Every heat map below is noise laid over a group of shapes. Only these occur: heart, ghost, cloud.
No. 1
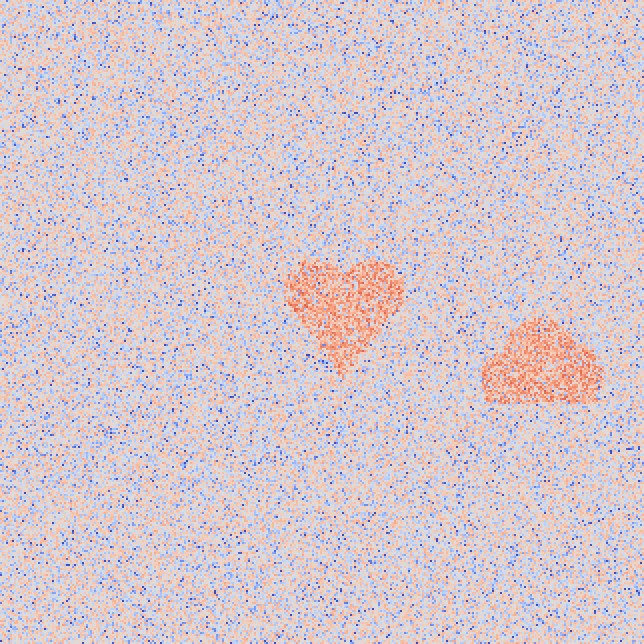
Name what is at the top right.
nothing
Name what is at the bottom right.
nothing
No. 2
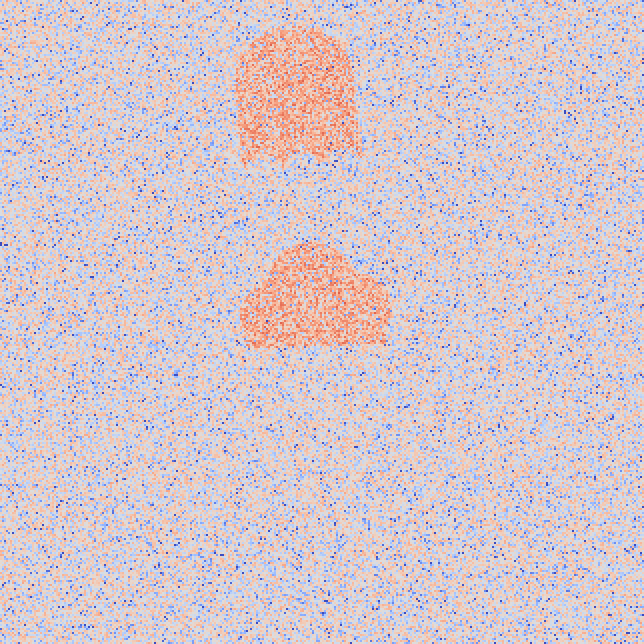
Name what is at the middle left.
nothing
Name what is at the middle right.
nothing
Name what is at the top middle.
ghost
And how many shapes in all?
2
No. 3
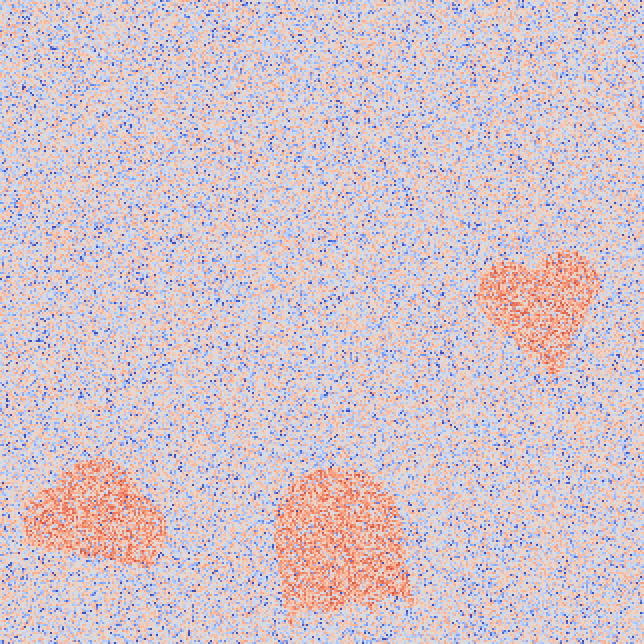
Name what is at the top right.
nothing
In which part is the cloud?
bottom left
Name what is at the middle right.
heart
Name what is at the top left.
nothing
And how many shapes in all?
3
